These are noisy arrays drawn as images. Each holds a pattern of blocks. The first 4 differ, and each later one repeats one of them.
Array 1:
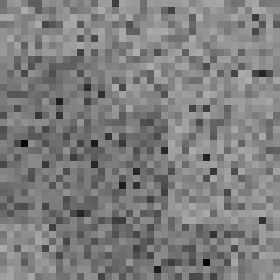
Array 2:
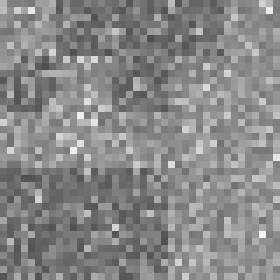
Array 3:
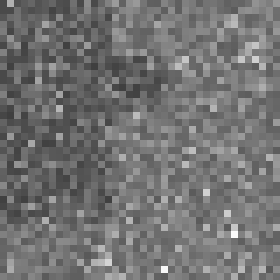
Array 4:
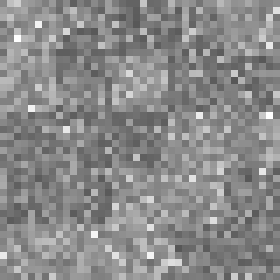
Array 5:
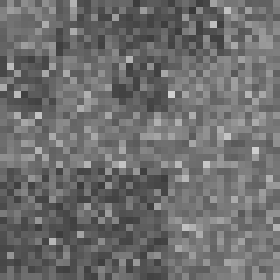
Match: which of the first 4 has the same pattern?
2
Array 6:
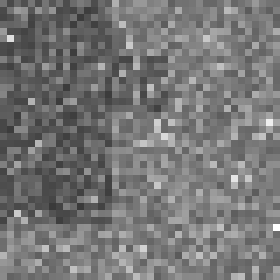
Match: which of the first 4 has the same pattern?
3
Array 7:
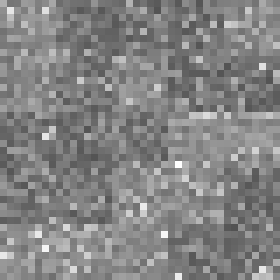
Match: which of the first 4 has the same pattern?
4
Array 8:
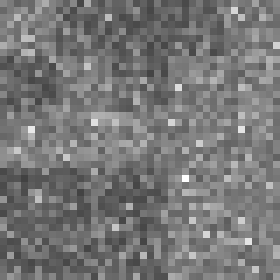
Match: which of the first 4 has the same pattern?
2
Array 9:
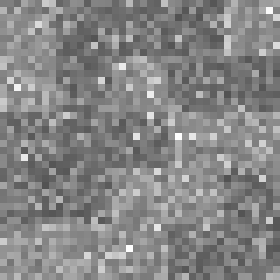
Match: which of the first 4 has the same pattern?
4
